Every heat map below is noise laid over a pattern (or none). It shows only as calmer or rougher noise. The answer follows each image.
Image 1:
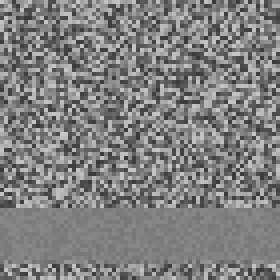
one band of rows
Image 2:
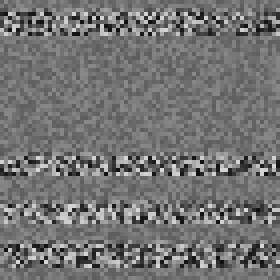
bands of rows
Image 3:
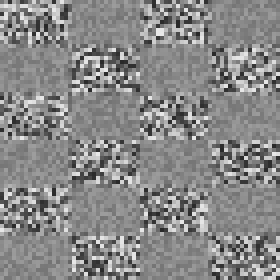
a checkerboard
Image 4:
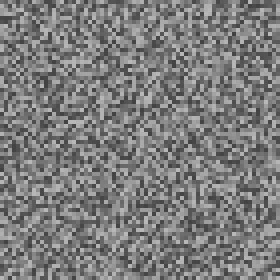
only noise
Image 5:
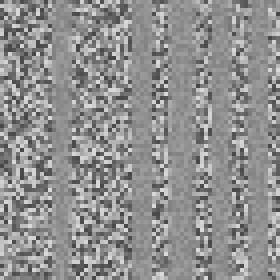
bands of columns
